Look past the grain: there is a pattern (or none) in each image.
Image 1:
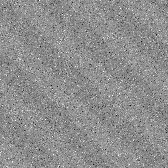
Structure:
diagonal stripes
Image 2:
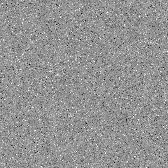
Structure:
only noise
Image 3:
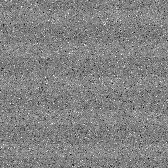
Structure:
horizontal stripes
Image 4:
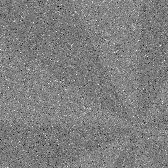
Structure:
spokes from one point
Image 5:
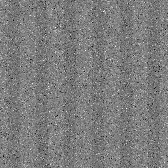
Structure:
vertical stripes
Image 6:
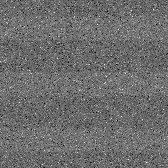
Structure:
horizontal stripes
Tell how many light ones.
3
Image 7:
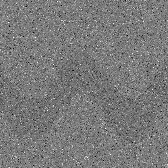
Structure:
a wavy band
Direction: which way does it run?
left to right
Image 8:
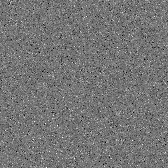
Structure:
only noise
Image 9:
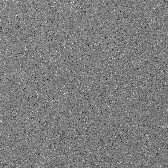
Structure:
a smooth slope
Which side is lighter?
top left
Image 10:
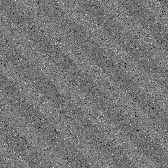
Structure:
diagonal stripes
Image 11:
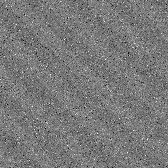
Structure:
diagonal stripes
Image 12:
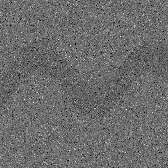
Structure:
a wavy band
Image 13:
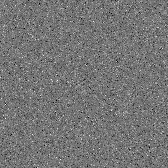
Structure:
only noise
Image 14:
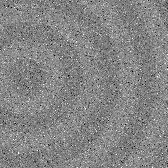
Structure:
rings round one point
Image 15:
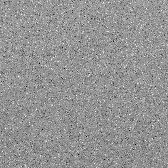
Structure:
a smooth slope
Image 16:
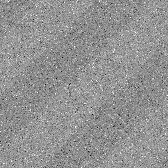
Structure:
diagonal stripes
